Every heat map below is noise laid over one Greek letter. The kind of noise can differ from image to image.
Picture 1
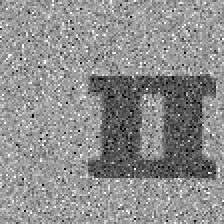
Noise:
heavy tails
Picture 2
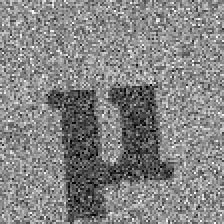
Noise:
independent entries
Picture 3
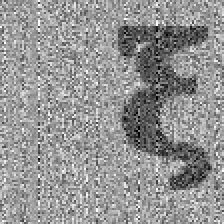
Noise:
columns of uneven size
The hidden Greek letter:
xi
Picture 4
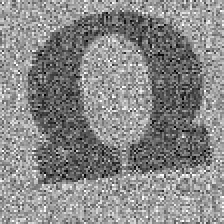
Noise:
low rank plus noise
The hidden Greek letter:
omega
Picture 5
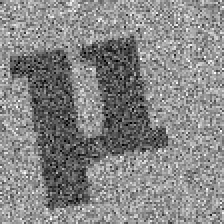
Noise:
independent entries
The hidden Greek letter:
mu
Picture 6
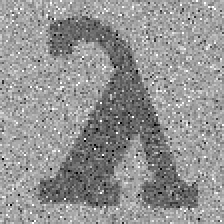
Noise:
heavy tails
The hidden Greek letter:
lambda
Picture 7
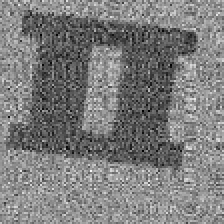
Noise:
low rank plus noise
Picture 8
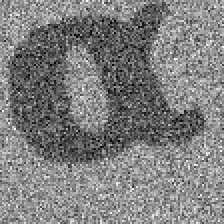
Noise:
independent entries
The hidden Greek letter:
alpha
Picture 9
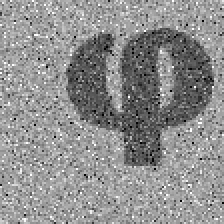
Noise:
heavy tails
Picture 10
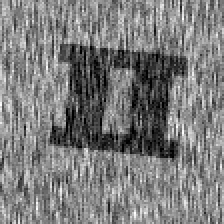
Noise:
streaked along the columns
